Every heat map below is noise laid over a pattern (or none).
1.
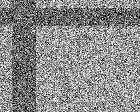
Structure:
bands of rows crossing bands of columns
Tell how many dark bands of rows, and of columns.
1 and 1
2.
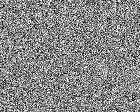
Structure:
only noise
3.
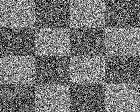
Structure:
a checkerboard
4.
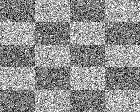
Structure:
a checkerboard
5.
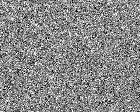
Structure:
only noise
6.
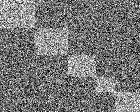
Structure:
blocks along the diagonal
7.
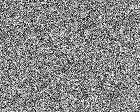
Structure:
only noise
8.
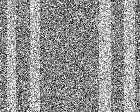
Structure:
bands of columns
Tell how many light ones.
4
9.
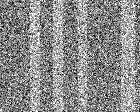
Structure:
bands of columns
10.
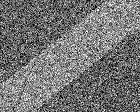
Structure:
a diagonal band
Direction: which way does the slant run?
bottom left to top right
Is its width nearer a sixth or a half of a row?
a half
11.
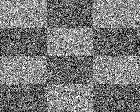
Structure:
a checkerboard
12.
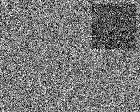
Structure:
one block
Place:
top right
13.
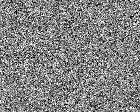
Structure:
only noise
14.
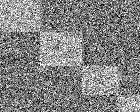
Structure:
blocks along the diagonal
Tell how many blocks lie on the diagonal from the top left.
4
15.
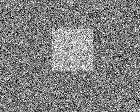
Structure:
one block
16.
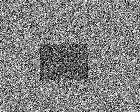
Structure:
one block
